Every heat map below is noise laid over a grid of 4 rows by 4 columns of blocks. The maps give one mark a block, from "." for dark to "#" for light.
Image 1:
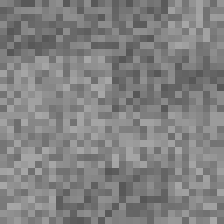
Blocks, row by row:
. . . #
# # . .
# # # #
# . . #
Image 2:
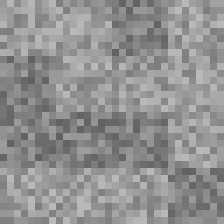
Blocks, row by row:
# # . #
. # # #
. . . #
# # # .
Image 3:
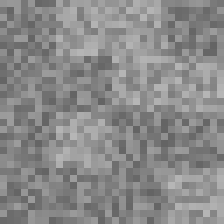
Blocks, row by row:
. # # .
. . # #
. # . .
. . . #
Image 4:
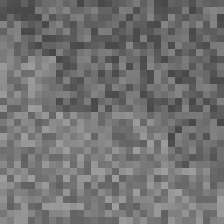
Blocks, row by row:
. . . .
# . . .
# # # .
# # # #
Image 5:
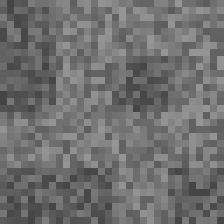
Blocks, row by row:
. # # #
. # . #
# # # #
. . # .
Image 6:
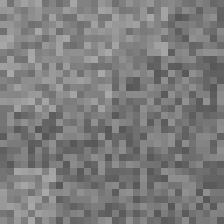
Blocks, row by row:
# # # .
# # . .
. . . .
# . . .
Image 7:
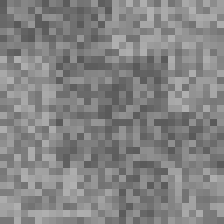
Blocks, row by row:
. . # #
# . . #
# . . .
# # . #
